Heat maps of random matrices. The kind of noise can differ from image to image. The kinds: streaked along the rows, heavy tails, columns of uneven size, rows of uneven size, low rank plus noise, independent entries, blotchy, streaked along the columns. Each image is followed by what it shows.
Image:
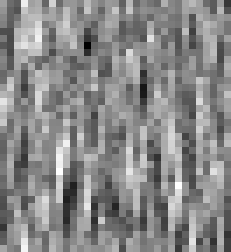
streaked along the columns
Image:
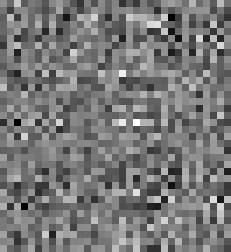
low rank plus noise
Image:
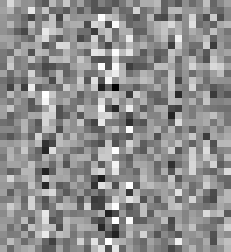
columns of uneven size
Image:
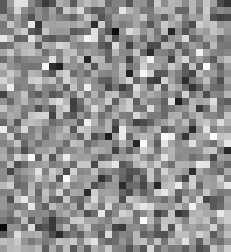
independent entries
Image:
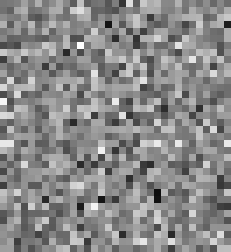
independent entries
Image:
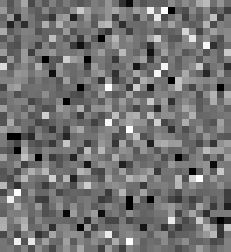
heavy tails
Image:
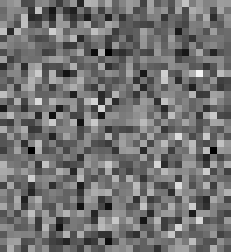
low rank plus noise
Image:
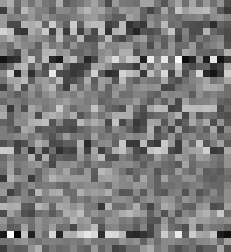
rows of uneven size
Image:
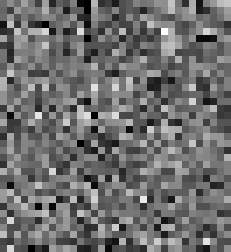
low rank plus noise
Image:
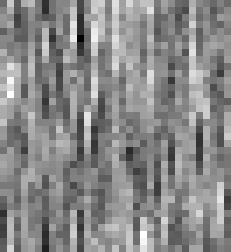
streaked along the columns
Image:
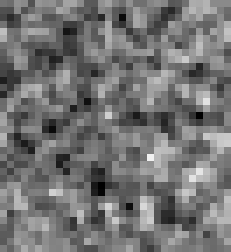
blotchy
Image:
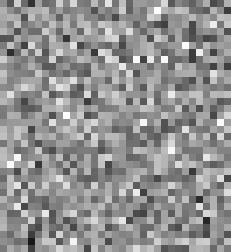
independent entries
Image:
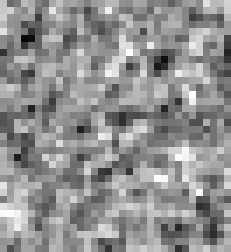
blotchy
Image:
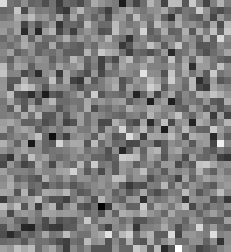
low rank plus noise
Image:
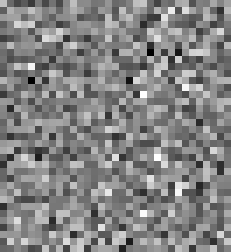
low rank plus noise
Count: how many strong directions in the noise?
five to eight
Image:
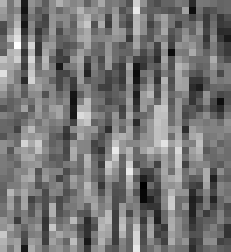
streaked along the columns
